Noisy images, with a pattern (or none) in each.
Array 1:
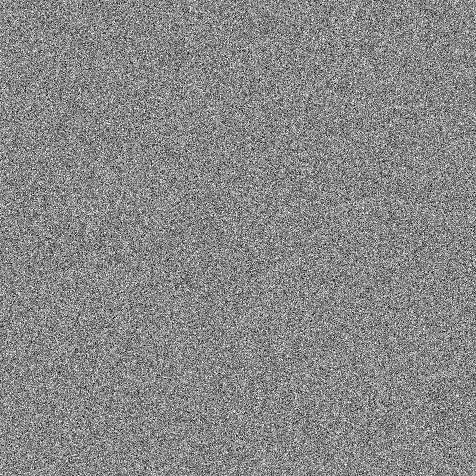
only noise
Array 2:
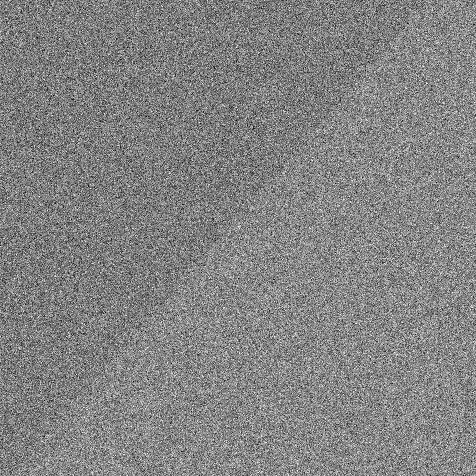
a sharp edge
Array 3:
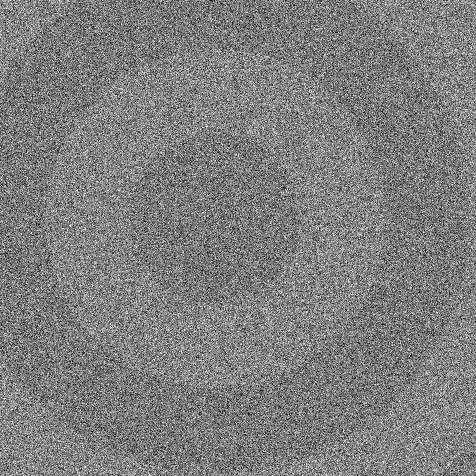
rings round one point
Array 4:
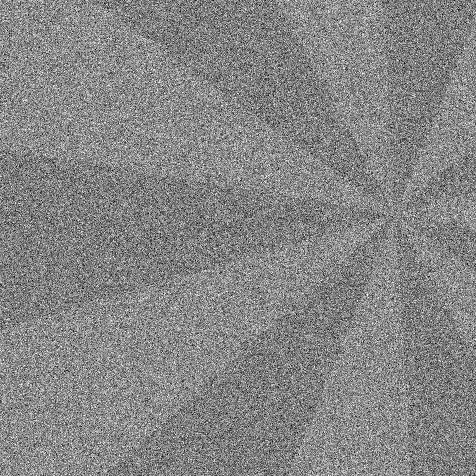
spokes from one point
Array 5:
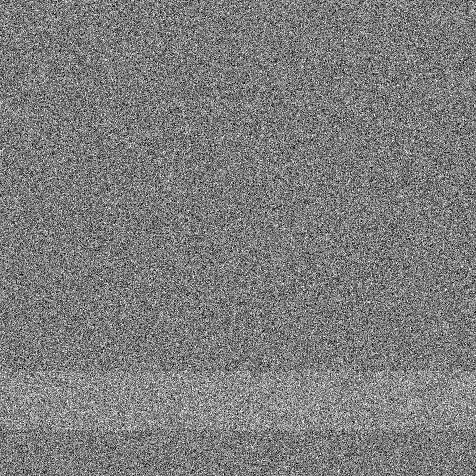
one horizontal stripe
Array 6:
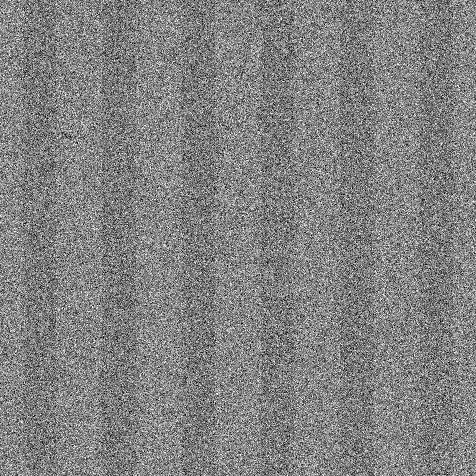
vertical stripes
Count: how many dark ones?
6
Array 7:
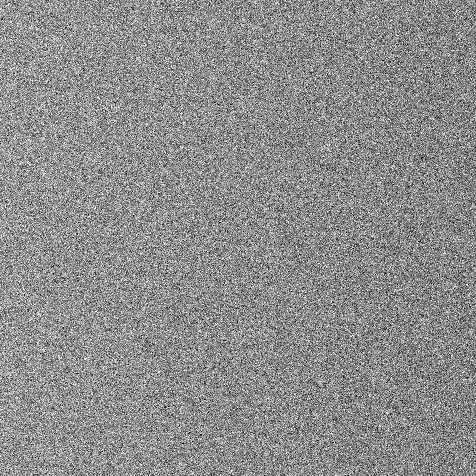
a smooth slope
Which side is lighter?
left
